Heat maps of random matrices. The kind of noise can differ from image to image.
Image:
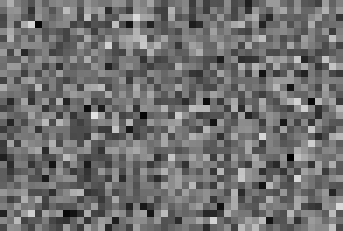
low rank plus noise
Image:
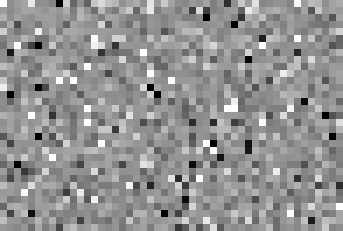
heavy tails
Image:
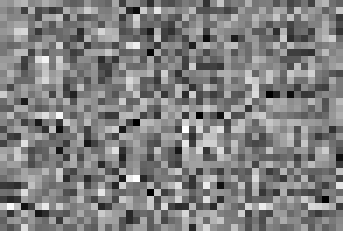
low rank plus noise
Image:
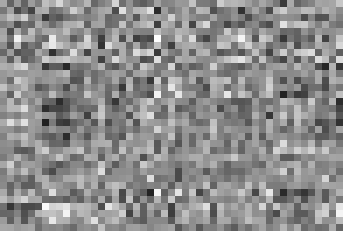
low rank plus noise
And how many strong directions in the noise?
two
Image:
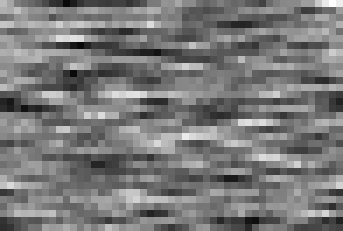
streaked along the rows
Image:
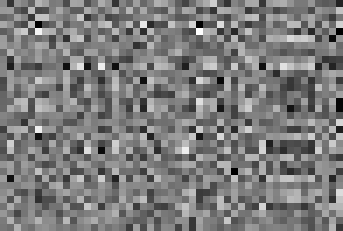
low rank plus noise
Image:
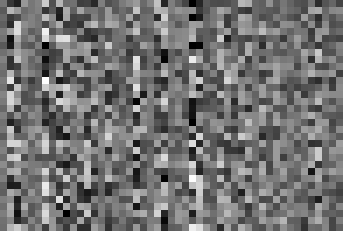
columns of uneven size
